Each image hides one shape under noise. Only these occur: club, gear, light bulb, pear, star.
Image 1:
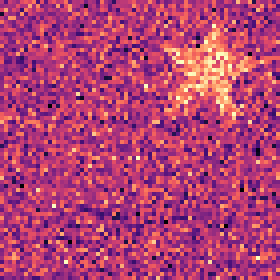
star
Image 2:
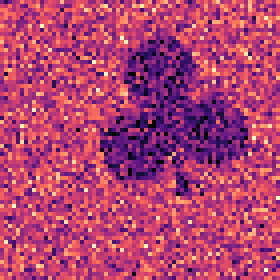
club
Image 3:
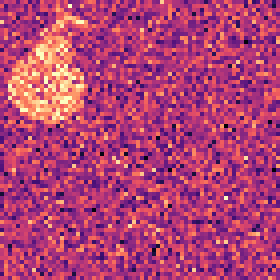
pear
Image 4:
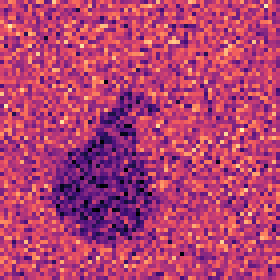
pear
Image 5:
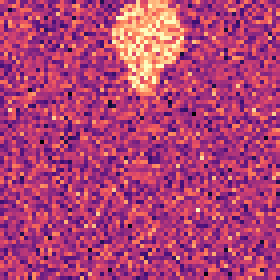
light bulb
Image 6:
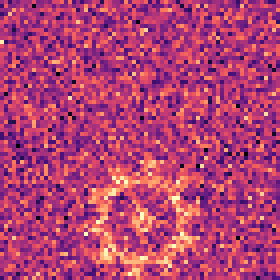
gear
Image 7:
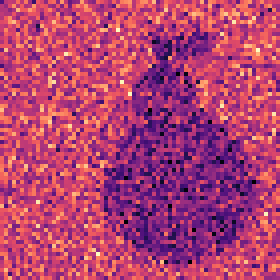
pear
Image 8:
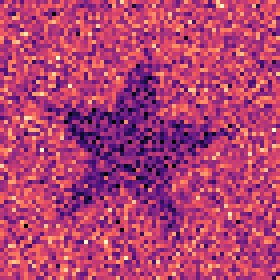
star
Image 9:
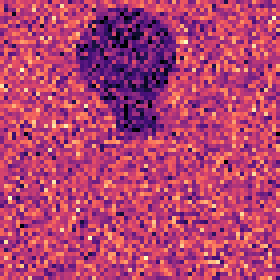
light bulb
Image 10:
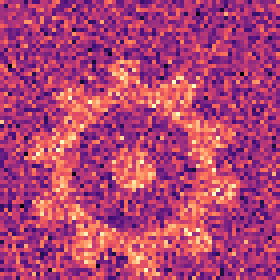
gear
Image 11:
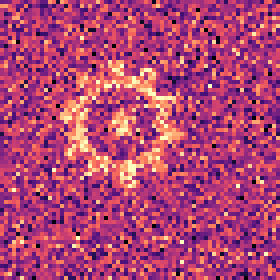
gear
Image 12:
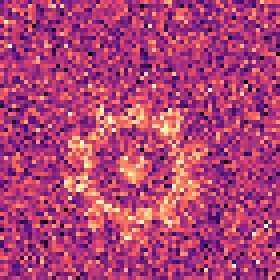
gear
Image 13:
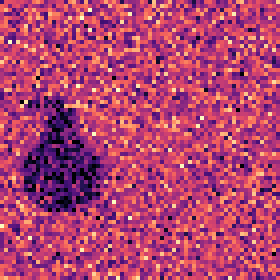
pear
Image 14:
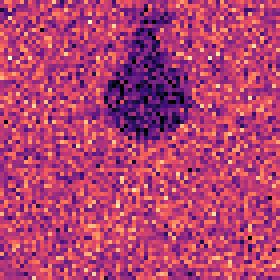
pear
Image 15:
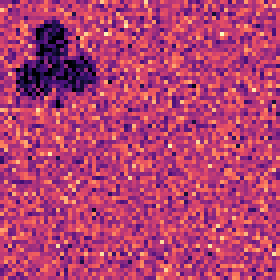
club
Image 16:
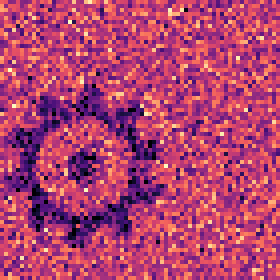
gear
